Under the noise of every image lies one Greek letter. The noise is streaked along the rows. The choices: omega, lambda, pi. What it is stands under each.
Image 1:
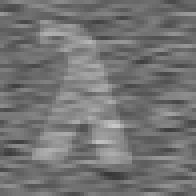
lambda
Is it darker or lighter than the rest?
lighter
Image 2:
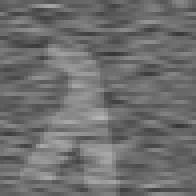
lambda
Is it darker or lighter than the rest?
lighter
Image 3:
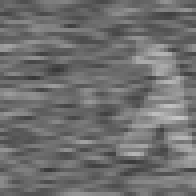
lambda
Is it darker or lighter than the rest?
lighter
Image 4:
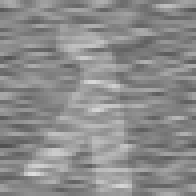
lambda
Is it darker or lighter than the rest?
lighter
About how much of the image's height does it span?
nearly all
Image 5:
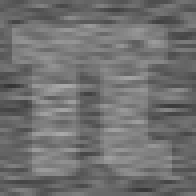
pi
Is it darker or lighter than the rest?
lighter
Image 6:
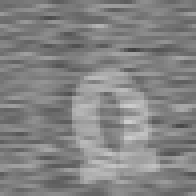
omega
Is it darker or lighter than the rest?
lighter
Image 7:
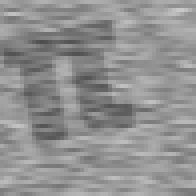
pi
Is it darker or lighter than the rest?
darker
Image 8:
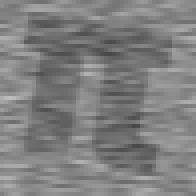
pi
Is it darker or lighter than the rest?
darker
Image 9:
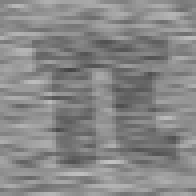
pi
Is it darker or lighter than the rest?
darker
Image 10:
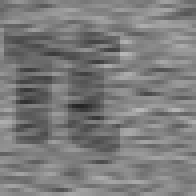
pi
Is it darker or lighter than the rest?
darker
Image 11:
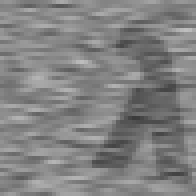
lambda
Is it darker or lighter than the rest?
darker
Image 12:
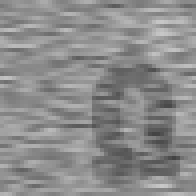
omega
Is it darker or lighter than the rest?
darker
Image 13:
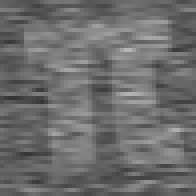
pi
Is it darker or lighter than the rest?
lighter
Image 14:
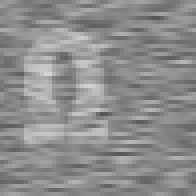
omega
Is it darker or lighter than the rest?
lighter
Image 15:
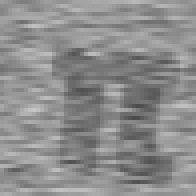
pi
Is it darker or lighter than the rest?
darker
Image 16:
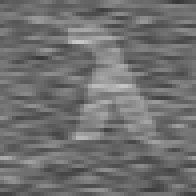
lambda
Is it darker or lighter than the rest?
lighter
